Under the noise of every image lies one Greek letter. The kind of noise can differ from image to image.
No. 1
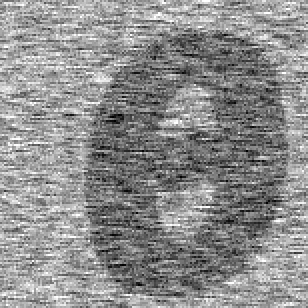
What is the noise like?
streaked along the rows
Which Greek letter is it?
theta
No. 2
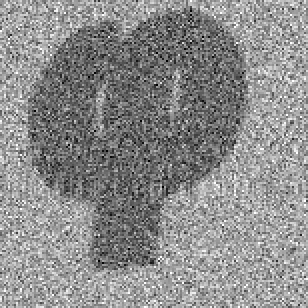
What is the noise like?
low rank plus noise
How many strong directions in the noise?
three or four
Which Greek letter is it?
phi
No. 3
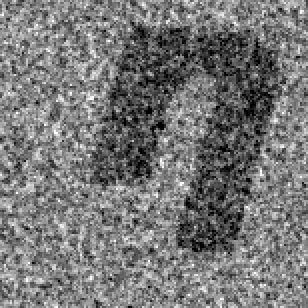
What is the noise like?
blotchy
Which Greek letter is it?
eta
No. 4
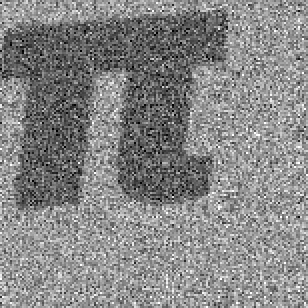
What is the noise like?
low rank plus noise
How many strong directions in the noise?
two
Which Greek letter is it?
pi
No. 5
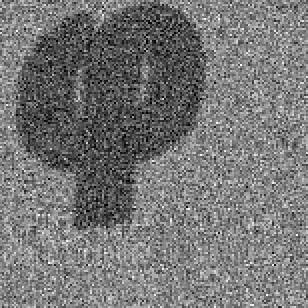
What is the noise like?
low rank plus noise
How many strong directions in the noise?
two
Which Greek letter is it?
phi
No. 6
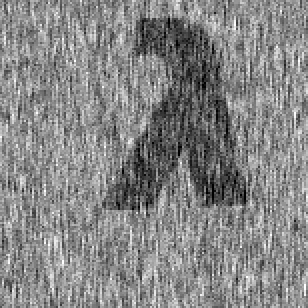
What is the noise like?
streaked along the columns
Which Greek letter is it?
lambda
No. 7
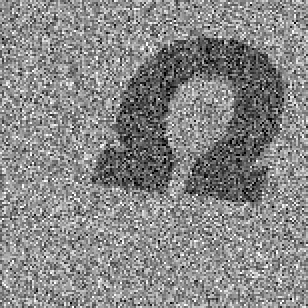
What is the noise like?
low rank plus noise
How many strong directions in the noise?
one
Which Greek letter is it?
omega
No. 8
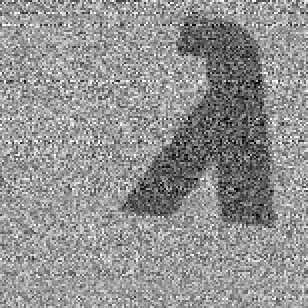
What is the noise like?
rows of uneven size
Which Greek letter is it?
lambda
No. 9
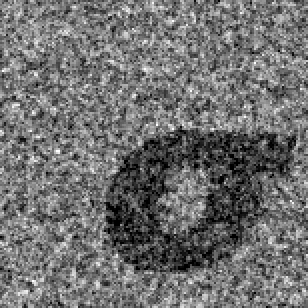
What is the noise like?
blotchy
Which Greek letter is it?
sigma
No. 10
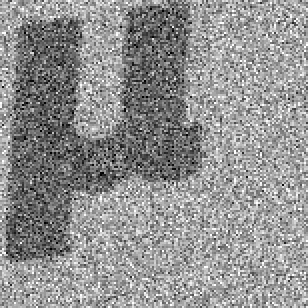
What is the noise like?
independent entries
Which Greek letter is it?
mu
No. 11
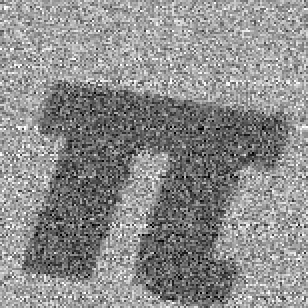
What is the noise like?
rows of uneven size
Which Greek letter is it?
pi
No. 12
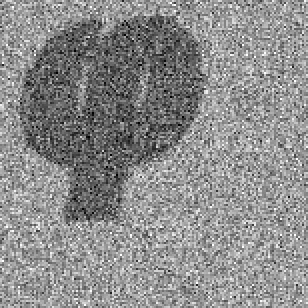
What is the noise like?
low rank plus noise
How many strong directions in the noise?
five to eight
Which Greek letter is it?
phi
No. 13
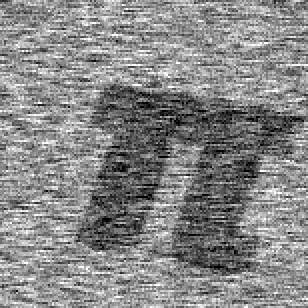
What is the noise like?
streaked along the rows
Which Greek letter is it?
pi
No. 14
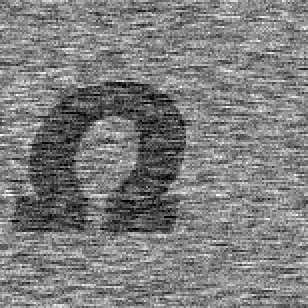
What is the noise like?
streaked along the rows
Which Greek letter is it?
omega
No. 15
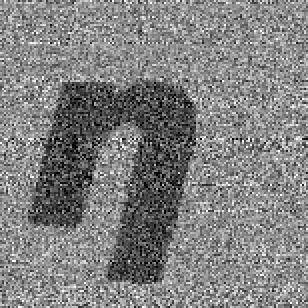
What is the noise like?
rows of uneven size
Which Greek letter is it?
eta
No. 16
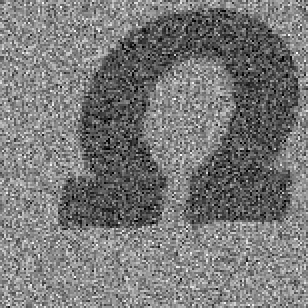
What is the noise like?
low rank plus noise
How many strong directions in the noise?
five to eight
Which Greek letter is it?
omega
